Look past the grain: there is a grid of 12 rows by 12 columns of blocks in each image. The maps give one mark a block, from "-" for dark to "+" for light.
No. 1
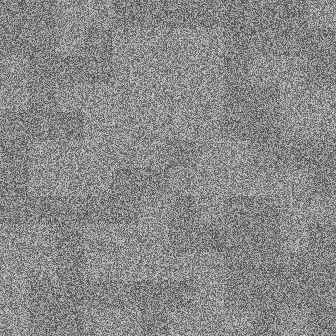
--++-------+
--+-++++----
+---++++-++-
+-++++++--++
---+++++--++
-+++++-++---
-+++--+++++-
-----+-+--++
++-+++----+-
++-+++++----
+------+----
+--++-+++-+-
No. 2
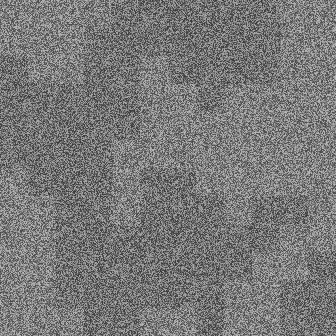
++++------++
+++-------++
-++--+----++
-----++-++++
-----+++++++
----++++++++
+---+--+++++
++--+---+--+
++--------++
++-------++-
++------++--
+++--++-++--
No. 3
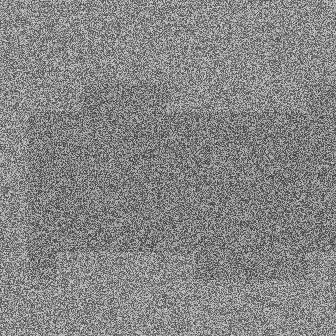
++++++++++++
++++++++++++
++++++++++++
+++---+++++-
+-----------
+-----------
+-----------
+-----------
+-----------
+-+++++----+
++++++++++++
++++++++++++
